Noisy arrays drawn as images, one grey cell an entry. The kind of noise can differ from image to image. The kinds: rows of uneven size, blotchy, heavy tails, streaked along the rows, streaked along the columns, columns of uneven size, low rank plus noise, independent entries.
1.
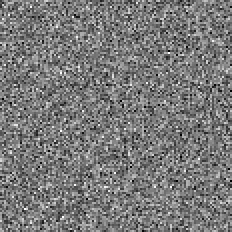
independent entries
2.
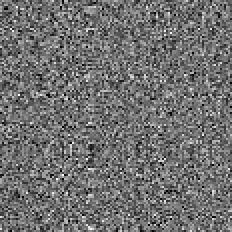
low rank plus noise
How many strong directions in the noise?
five to eight
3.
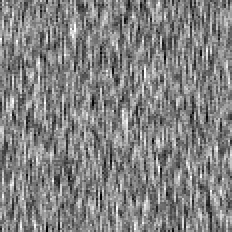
streaked along the columns
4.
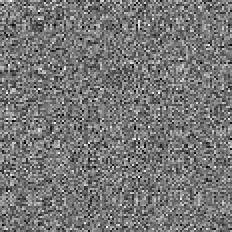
low rank plus noise
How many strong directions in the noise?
three or four
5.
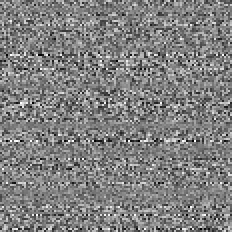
rows of uneven size
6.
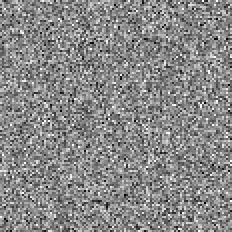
independent entries
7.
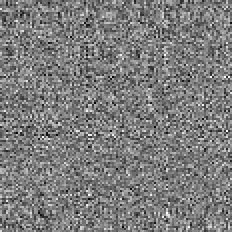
low rank plus noise
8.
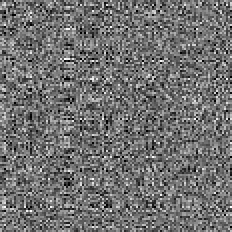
low rank plus noise
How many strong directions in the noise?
two
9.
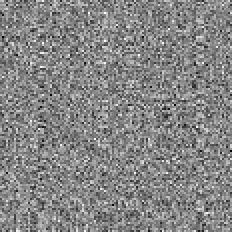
low rank plus noise
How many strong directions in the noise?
one
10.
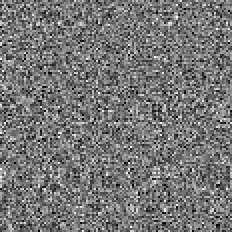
low rank plus noise
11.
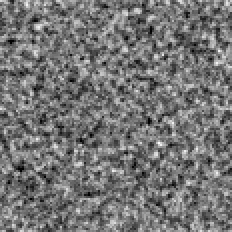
blotchy
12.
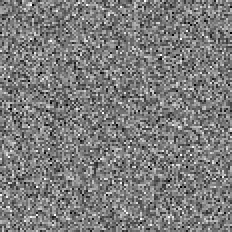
independent entries
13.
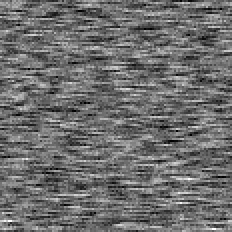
streaked along the rows
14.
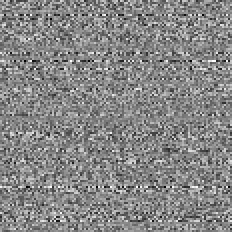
rows of uneven size
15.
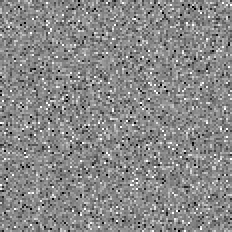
heavy tails
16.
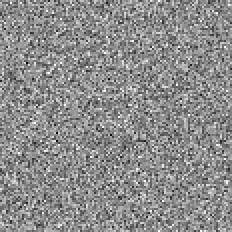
independent entries
